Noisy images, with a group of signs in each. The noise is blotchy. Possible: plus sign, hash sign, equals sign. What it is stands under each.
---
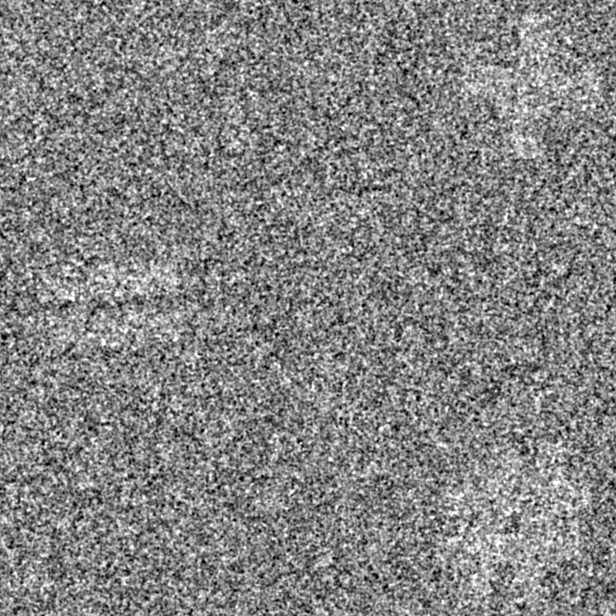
top right: plus sign; middle left: equals sign; bottom right: hash sign
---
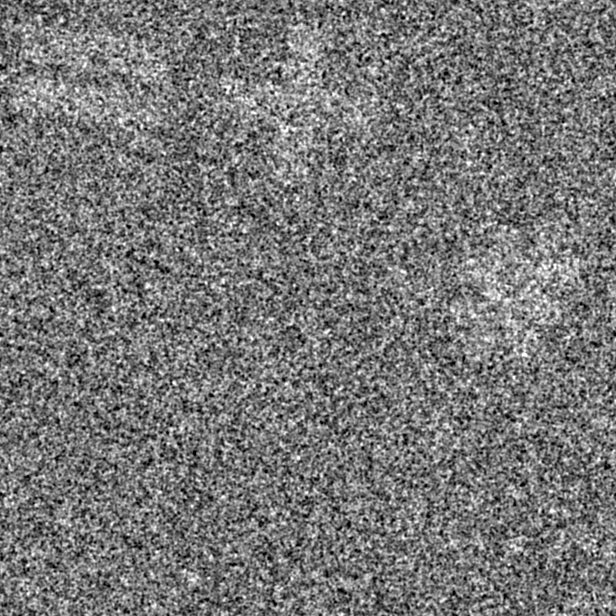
top left: equals sign; top middle: plus sign; middle right: hash sign
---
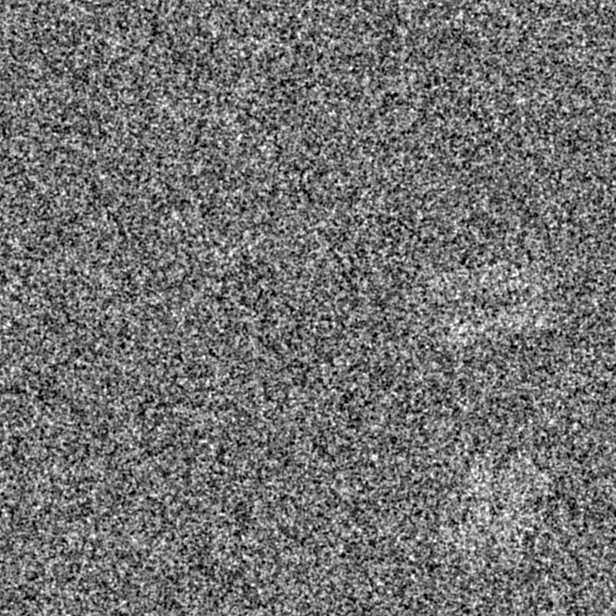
middle right: equals sign; bottom right: hash sign
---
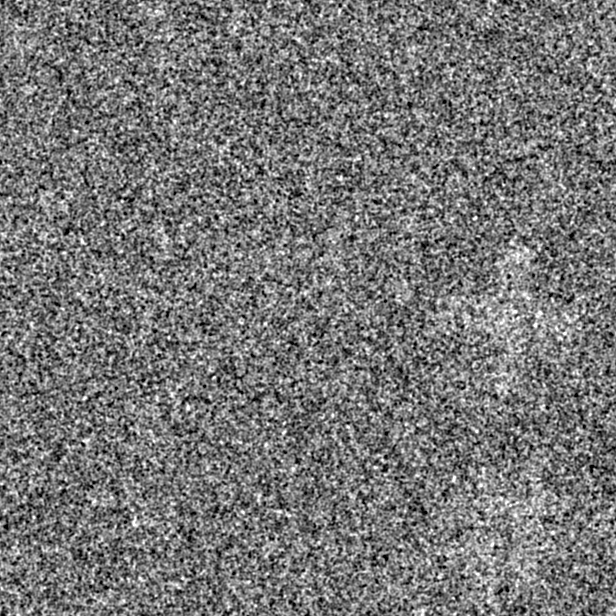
middle right: plus sign; bottom right: hash sign
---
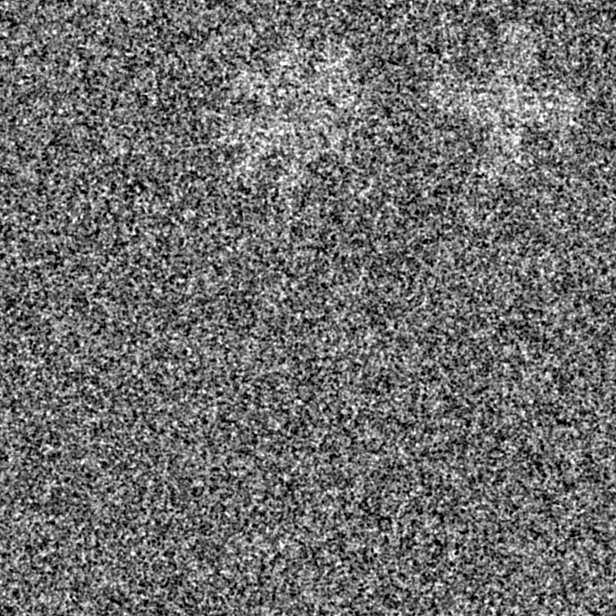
top middle: hash sign; top right: plus sign
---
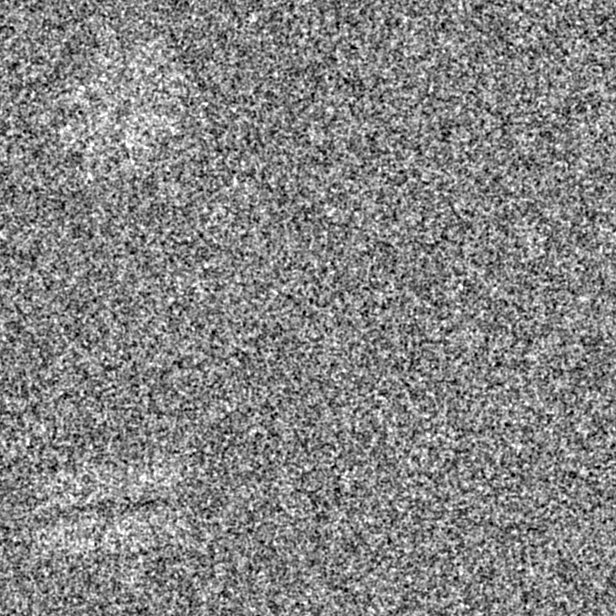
top left: hash sign; bottom left: equals sign
